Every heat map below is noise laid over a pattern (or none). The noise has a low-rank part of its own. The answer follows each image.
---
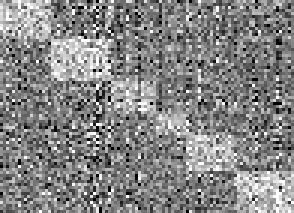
blocks along the diagonal
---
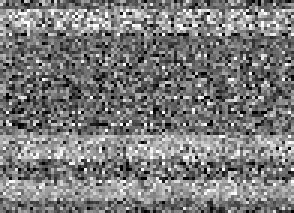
bands of rows
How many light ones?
3
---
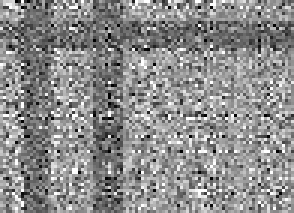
bands of rows crossing bands of columns
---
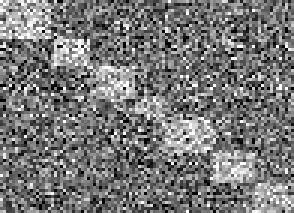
blocks along the diagonal
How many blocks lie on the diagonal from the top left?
7
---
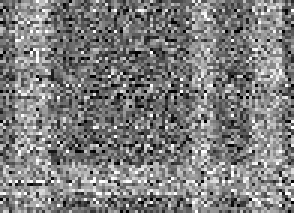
bands of rows crossing bands of columns
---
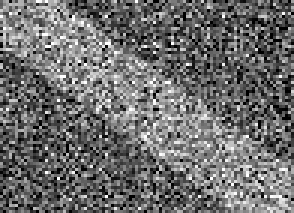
a diagonal band
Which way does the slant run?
top left to bottom right
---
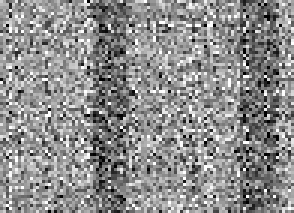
bands of columns
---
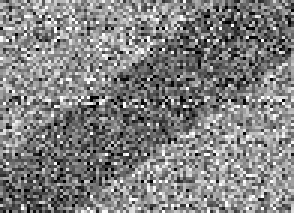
a diagonal band
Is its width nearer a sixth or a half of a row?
a half
